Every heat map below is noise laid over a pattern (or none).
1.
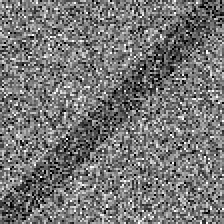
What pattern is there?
a diagonal band
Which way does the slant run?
bottom left to top right
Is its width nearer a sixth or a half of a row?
a sixth
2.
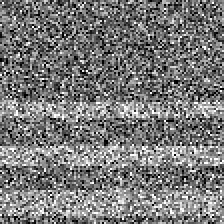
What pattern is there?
bands of rows
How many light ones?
3
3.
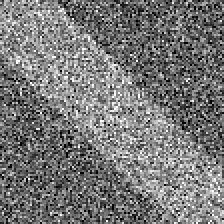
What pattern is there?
a diagonal band
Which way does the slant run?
top left to bottom right
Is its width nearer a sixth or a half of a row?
a half
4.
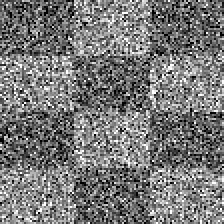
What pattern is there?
a checkerboard
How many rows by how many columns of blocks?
4 by 3
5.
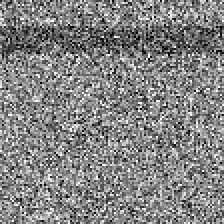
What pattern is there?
one band of rows
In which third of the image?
top
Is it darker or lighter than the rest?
darker
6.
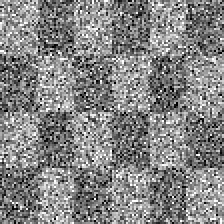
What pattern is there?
a checkerboard
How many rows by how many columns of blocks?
4 by 6
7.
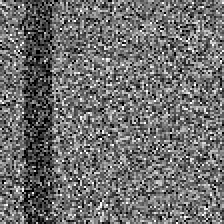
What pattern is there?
one band of columns
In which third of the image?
left
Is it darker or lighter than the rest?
darker
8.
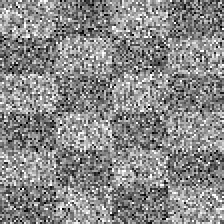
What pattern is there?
a checkerboard
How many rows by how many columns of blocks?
6 by 4
